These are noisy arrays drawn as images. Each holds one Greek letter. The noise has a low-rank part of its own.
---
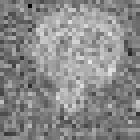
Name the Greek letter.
phi
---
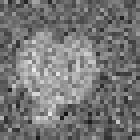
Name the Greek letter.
phi
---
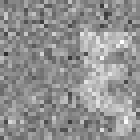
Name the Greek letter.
xi
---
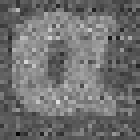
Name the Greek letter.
alpha
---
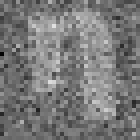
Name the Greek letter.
eta
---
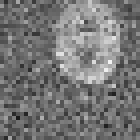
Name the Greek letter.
theta
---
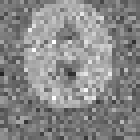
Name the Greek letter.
theta
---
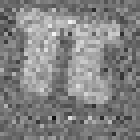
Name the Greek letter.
pi
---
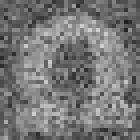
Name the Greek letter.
omega
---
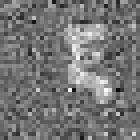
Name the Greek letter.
xi
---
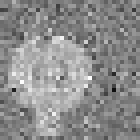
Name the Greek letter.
phi
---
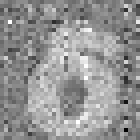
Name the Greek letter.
delta
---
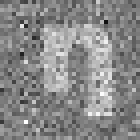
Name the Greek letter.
eta
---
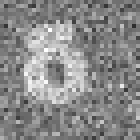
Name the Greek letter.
delta
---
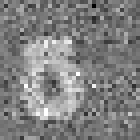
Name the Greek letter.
delta
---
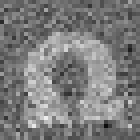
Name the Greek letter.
omega
